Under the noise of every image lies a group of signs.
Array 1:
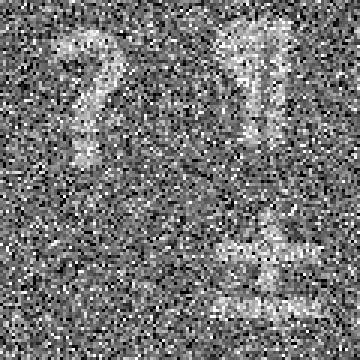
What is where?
top left: question mark; top right: pilcrow; bottom right: plus-minus sign
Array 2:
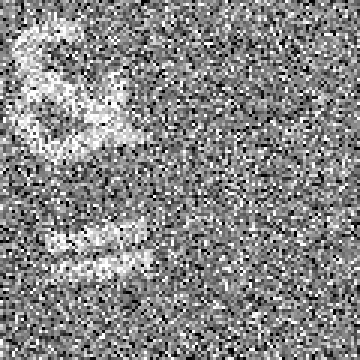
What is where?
top left: ampersand; bottom left: equals sign
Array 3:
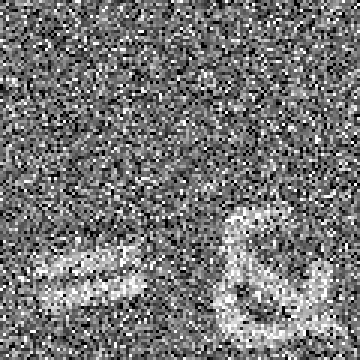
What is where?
bottom left: equals sign; bottom right: ampersand
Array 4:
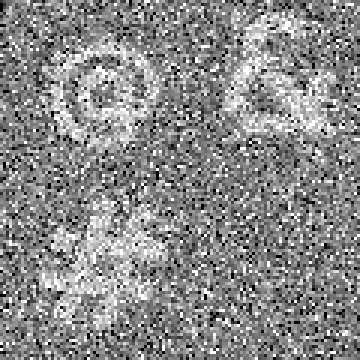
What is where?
top left: at sign; top right: ampersand; bottom left: hash sign
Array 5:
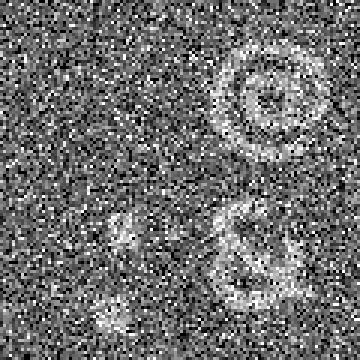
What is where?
top right: at sign; bottom left: colon; bottom right: ampersand
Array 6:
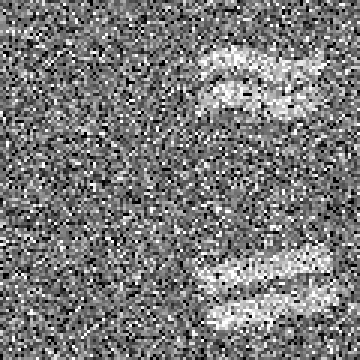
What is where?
top right: approximately sign; bottom right: equals sign
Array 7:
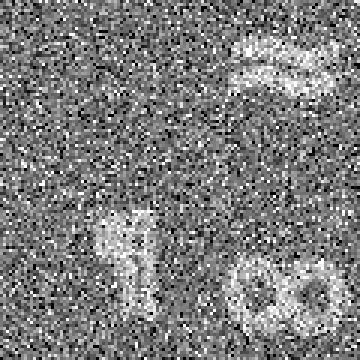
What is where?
top right: approximately sign; bottom left: pilcrow; bottom right: infinity sign
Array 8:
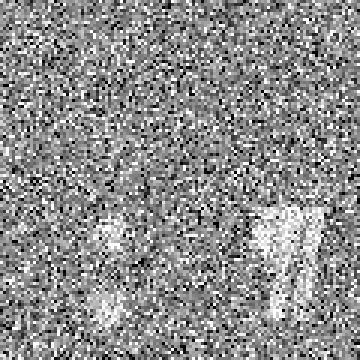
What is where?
bottom left: colon; bottom right: pilcrow
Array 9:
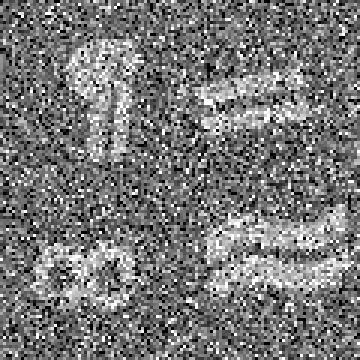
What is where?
top left: pilcrow; top right: equals sign; bottom left: infinity sign; bottom right: approximately sign
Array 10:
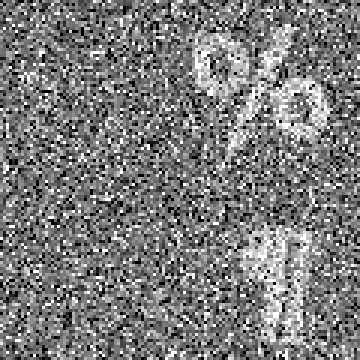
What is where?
top right: percent sign; bottom right: pilcrow
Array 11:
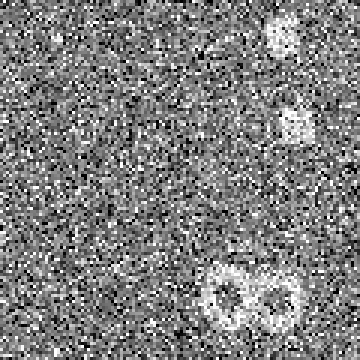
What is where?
top right: colon; bottom right: infinity sign
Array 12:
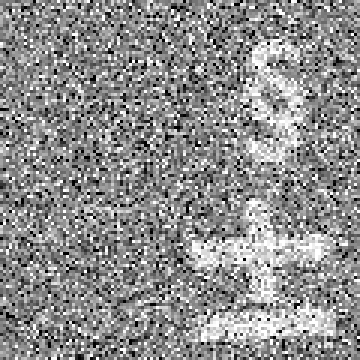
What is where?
top right: section sign; bottom right: plus-minus sign
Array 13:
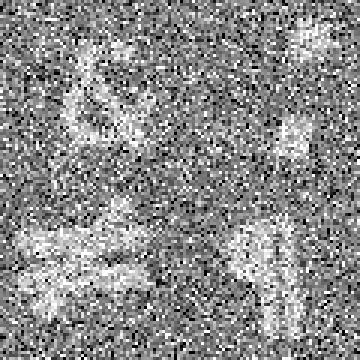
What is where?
top left: ampersand; top right: colon; bottom left: not-equal sign; bottom right: pilcrow
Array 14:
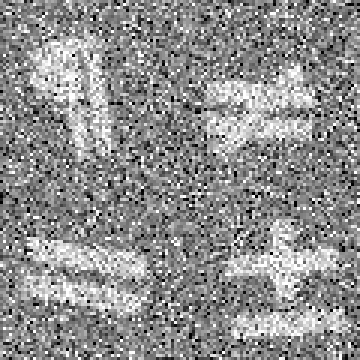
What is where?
top left: pilcrow; top right: not-equal sign; bottom left: equals sign; bottom right: plus-minus sign
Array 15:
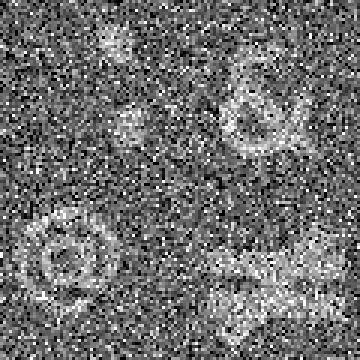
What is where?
top left: colon; top right: ampersand; bottom left: at sign; bottom right: not-equal sign
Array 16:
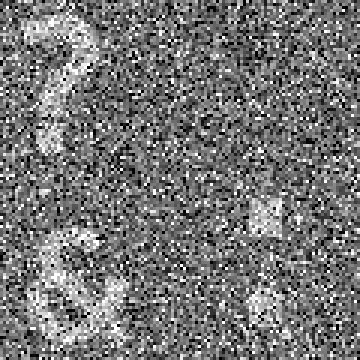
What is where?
top left: question mark; bottom left: ampersand; bottom right: colon
